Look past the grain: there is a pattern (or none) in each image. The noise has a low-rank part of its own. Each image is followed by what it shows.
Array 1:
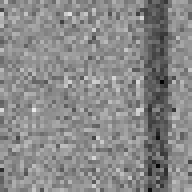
one vertical stripe
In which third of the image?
right
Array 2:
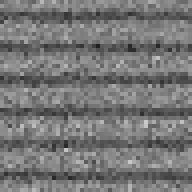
horizontal stripes
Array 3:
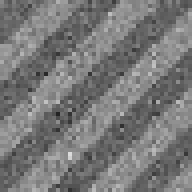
diagonal stripes
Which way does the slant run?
bottom left to top right
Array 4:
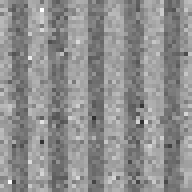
vertical stripes
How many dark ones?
5
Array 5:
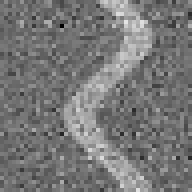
a wavy band
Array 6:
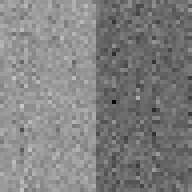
a sharp edge
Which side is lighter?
left
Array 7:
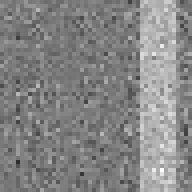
one vertical stripe
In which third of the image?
right
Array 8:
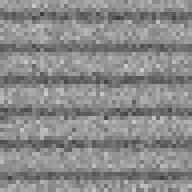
horizontal stripes
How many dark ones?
6
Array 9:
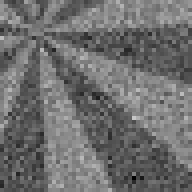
spokes from one point
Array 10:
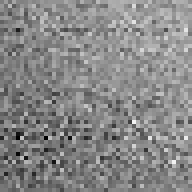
a smooth slope
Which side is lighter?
top right
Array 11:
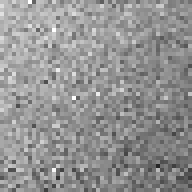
a smooth slope
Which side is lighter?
top left
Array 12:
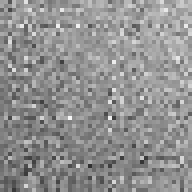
a smooth slope
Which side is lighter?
top right
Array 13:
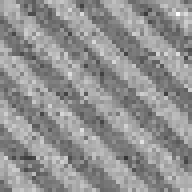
diagonal stripes
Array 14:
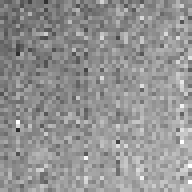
a smooth slope
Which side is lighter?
bottom right
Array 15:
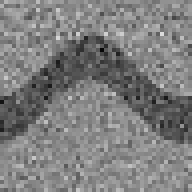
a wavy band
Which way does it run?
left to right
